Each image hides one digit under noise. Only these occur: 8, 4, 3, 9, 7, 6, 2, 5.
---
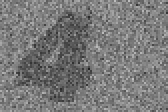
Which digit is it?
4
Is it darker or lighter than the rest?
darker
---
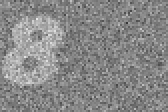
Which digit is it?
8
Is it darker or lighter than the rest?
lighter
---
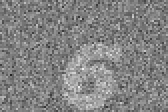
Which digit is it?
6
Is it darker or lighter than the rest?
lighter
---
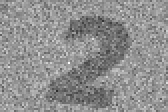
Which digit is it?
2
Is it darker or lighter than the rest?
darker
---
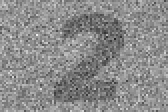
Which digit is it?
2
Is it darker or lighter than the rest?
darker
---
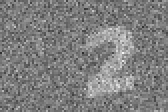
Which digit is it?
2
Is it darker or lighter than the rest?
lighter
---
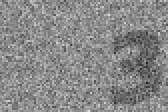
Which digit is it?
3
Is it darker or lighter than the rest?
darker
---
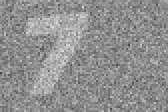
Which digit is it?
7
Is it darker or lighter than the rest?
lighter
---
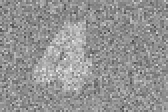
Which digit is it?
4
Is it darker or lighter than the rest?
lighter
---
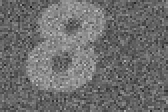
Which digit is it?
8
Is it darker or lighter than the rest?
lighter
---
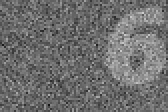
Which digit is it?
6
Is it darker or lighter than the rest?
lighter
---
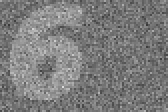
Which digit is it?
6
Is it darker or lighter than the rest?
lighter
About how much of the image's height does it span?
nearly all
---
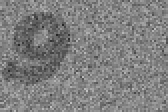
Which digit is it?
9
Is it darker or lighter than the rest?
darker
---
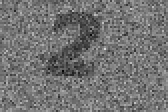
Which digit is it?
2
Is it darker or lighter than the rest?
darker
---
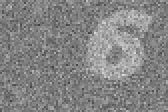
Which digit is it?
6
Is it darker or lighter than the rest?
lighter
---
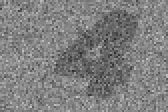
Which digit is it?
4
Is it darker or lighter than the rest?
darker
